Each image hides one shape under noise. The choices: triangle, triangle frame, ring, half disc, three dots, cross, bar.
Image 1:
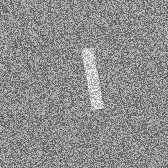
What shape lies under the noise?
bar
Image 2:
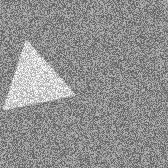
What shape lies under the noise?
triangle
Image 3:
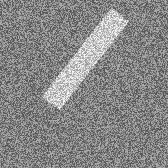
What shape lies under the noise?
bar
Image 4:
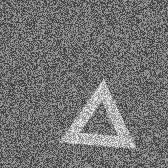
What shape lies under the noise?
triangle frame
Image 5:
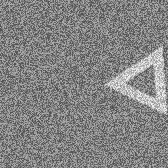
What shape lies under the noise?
triangle frame
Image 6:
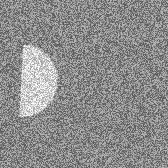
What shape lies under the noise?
half disc
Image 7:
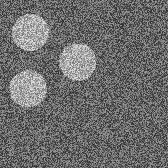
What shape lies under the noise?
three dots
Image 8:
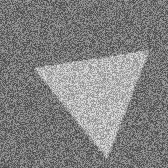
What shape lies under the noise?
triangle
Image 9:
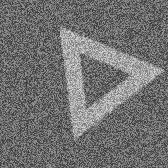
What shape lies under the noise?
triangle frame
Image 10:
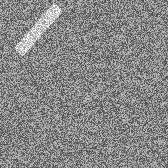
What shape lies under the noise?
bar
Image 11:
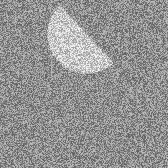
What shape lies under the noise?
half disc
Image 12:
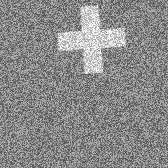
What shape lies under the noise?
cross
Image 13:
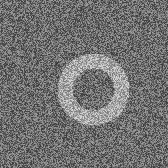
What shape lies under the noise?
ring
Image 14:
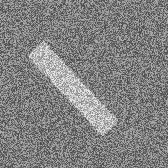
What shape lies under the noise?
bar
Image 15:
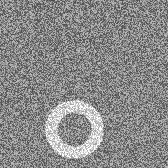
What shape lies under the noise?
ring
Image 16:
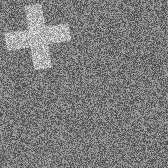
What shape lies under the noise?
cross
